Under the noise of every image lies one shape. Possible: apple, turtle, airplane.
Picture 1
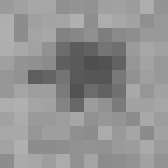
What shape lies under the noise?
turtle
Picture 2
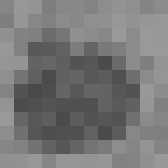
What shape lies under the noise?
apple
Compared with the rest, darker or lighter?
darker
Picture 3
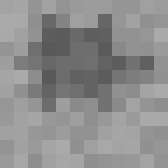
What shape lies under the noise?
turtle
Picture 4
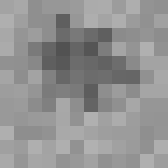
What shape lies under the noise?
turtle
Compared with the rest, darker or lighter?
darker
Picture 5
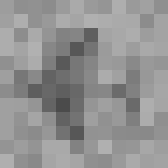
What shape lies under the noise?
airplane
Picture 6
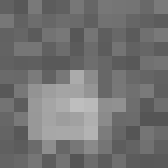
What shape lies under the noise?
turtle
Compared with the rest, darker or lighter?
lighter
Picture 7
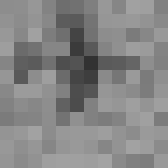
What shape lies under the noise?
airplane
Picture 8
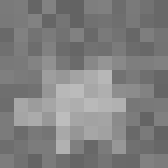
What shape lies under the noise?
turtle
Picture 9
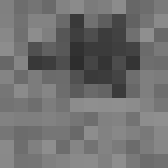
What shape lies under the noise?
turtle
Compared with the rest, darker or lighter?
darker
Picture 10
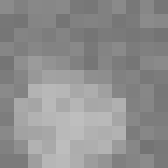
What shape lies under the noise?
apple
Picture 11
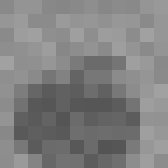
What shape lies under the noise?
apple
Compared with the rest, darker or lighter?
darker
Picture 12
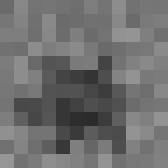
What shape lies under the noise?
turtle
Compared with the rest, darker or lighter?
darker
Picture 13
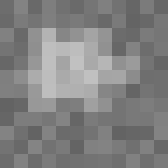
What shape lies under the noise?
turtle
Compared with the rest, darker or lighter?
lighter
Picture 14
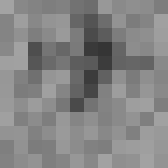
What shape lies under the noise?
airplane
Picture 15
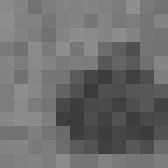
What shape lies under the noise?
apple
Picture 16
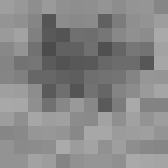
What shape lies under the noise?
turtle
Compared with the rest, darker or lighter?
darker
